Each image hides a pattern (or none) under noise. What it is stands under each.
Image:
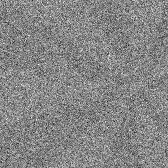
spokes from one point
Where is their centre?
middle right
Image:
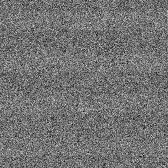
horizontal stripes
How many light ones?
4
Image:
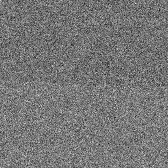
a sharp edge
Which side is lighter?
bottom
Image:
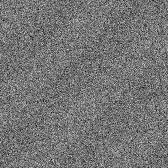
diagonal stripes
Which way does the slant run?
bottom left to top right
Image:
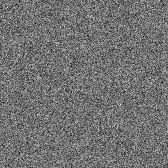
only noise
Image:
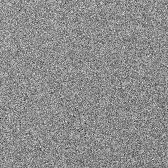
a smooth slope
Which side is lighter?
top left
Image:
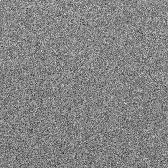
a smooth slope
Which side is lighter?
top
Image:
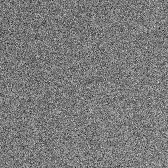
a smooth slope
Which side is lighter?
bottom right
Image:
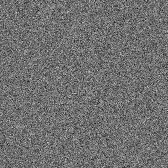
only noise
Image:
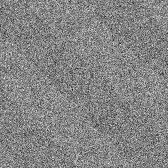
diagonal stripes
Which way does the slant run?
top left to bottom right
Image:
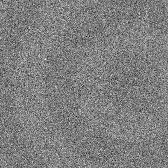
rings round one point
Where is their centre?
middle right
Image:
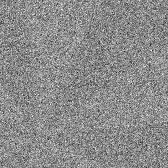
spokes from one point
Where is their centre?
bottom left
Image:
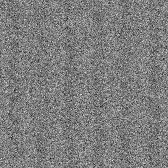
vertical stripes
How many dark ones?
6
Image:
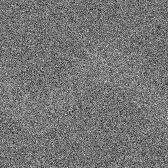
a wavy band
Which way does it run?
left to right
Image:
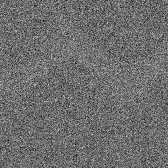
a wavy band
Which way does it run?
left to right
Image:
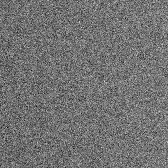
a smooth slope
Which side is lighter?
right
